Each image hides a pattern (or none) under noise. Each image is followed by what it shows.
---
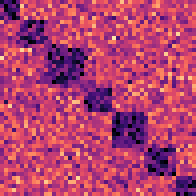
blocks along the diagonal
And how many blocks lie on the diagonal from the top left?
7
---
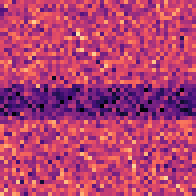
one band of rows
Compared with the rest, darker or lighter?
darker
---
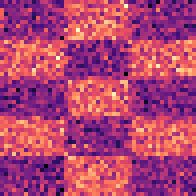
a checkerboard
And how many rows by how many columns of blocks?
5 by 3
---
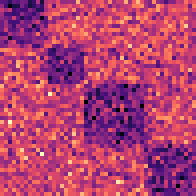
blocks along the diagonal
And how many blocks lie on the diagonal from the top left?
4
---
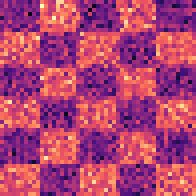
a checkerboard
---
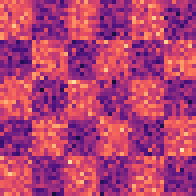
a checkerboard
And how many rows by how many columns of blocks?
5 by 6
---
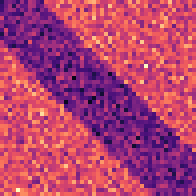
a diagonal band
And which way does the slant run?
top left to bottom right
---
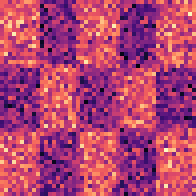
a checkerboard
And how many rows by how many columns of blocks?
3 by 5
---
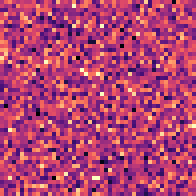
only noise
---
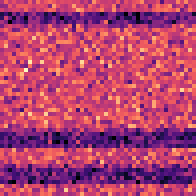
bands of rows
